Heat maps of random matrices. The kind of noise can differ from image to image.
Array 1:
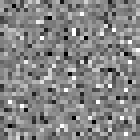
heavy tails
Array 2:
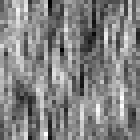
streaked along the columns
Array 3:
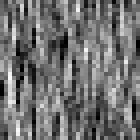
streaked along the columns
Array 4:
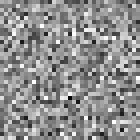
independent entries
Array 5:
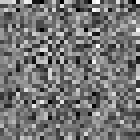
low rank plus noise
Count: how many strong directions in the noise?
two
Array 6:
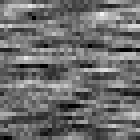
streaked along the rows
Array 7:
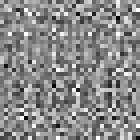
low rank plus noise
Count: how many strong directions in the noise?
three or four
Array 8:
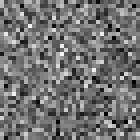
independent entries
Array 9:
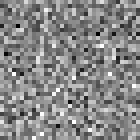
independent entries
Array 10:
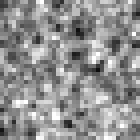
blotchy
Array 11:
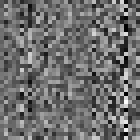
columns of uneven size
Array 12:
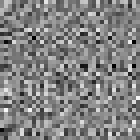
low rank plus noise
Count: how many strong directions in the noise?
one
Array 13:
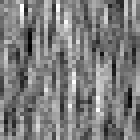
streaked along the columns
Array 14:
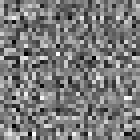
low rank plus noise
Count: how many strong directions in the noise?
five to eight
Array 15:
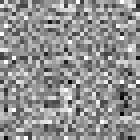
low rank plus noise
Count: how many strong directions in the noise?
three or four
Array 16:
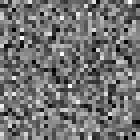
independent entries
